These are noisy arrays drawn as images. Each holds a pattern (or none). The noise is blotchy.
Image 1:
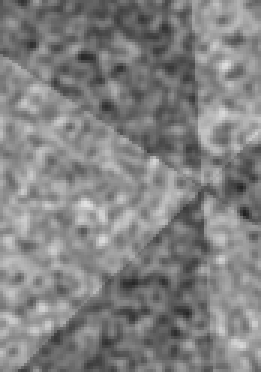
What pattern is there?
spokes from one point
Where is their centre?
middle right
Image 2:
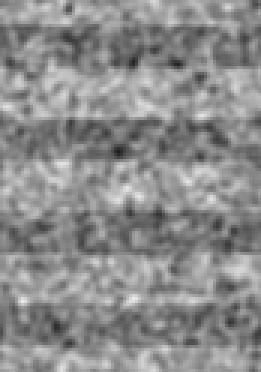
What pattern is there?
horizontal stripes
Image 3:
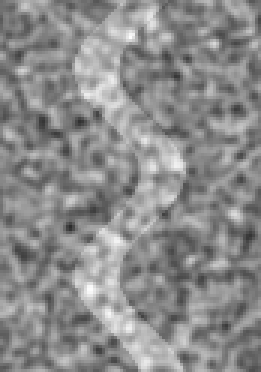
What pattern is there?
a wavy band
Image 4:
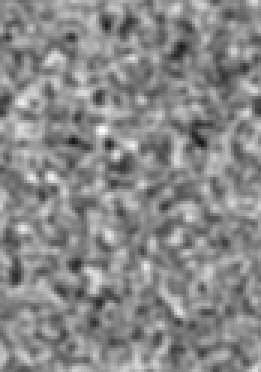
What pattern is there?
only noise
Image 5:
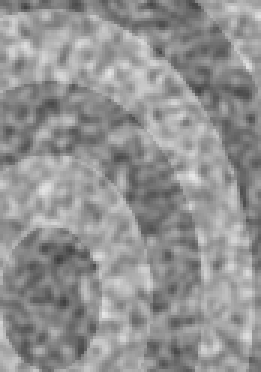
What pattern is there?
rings round one point
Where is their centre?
bottom left
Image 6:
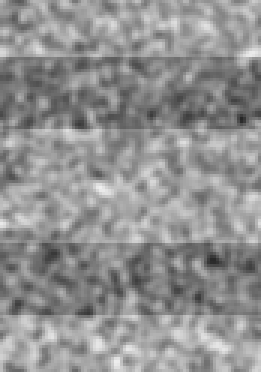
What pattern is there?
horizontal stripes
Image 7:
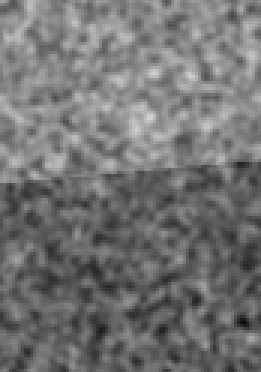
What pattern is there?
a sharp edge
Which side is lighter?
top
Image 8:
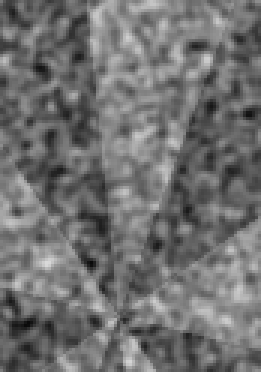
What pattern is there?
spokes from one point
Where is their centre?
bottom middle
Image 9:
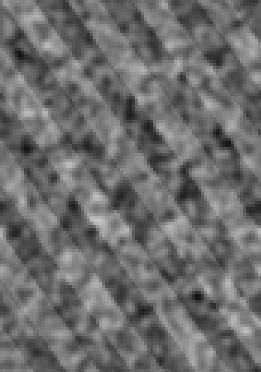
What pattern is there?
diagonal stripes
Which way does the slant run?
top left to bottom right
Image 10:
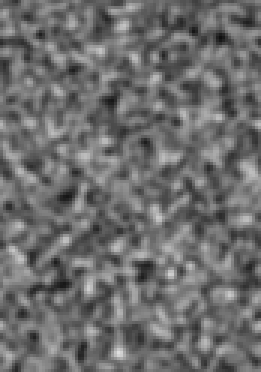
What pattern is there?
only noise
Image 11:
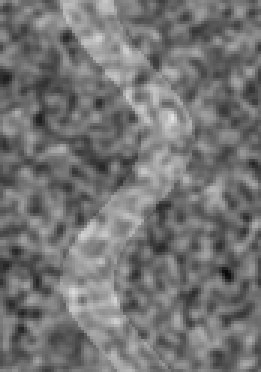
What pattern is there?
a wavy band
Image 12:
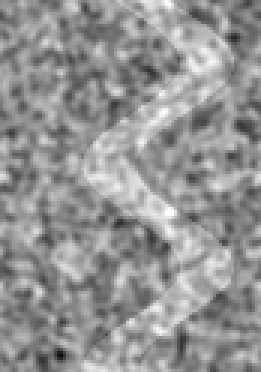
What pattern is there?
a wavy band
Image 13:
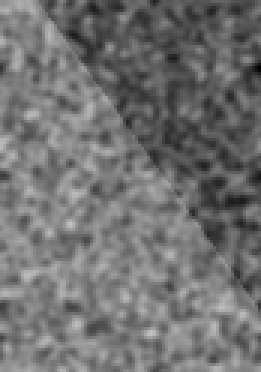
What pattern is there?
a sharp edge
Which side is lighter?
bottom left
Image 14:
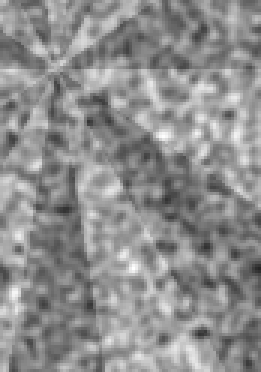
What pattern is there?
spokes from one point
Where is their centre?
top left
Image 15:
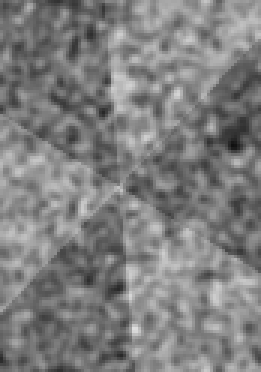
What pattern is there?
spokes from one point
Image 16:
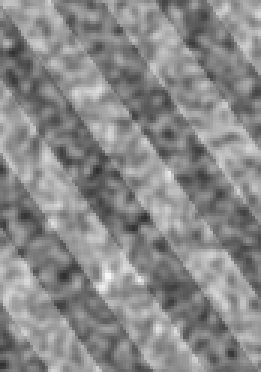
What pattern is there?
diagonal stripes
